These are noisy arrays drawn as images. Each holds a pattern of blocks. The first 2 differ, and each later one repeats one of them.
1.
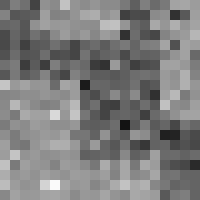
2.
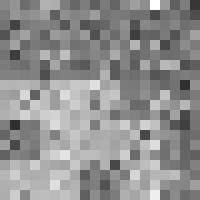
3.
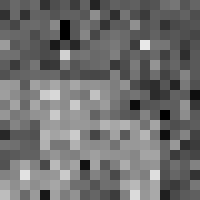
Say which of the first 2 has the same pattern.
2
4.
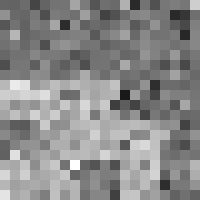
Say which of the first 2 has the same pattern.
2
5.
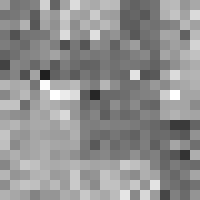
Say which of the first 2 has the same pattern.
1
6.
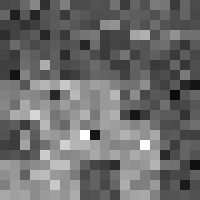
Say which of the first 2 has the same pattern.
2
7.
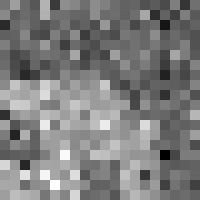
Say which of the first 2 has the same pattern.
2
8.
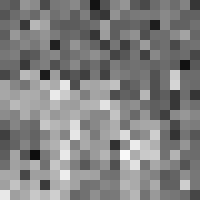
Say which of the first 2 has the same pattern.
2
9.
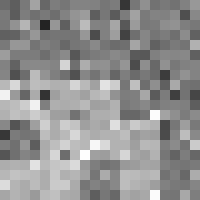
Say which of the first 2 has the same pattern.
2
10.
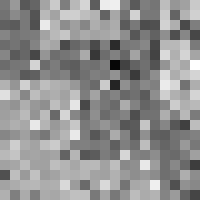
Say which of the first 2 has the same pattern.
1
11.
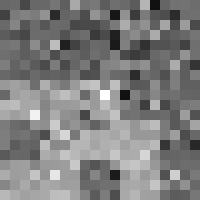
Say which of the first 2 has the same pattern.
2
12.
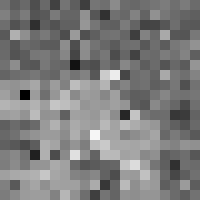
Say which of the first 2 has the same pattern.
2
